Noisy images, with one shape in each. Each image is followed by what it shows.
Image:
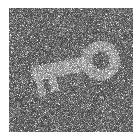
key
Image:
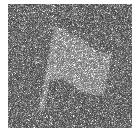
flag
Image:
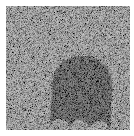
ghost
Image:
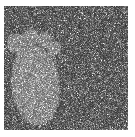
footprint
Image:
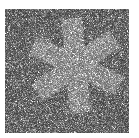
asterisk
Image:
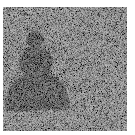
chess pawn
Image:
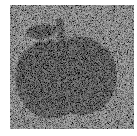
apple
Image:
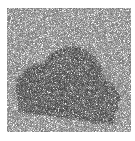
cloud
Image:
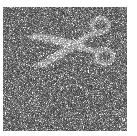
pair of scissors
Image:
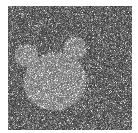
bear's head
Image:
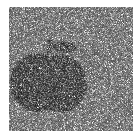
apple
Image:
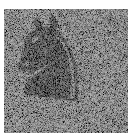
chess knight
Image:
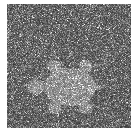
turtle
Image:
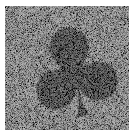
club
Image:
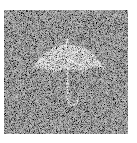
umbrella
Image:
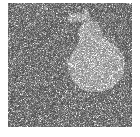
pear
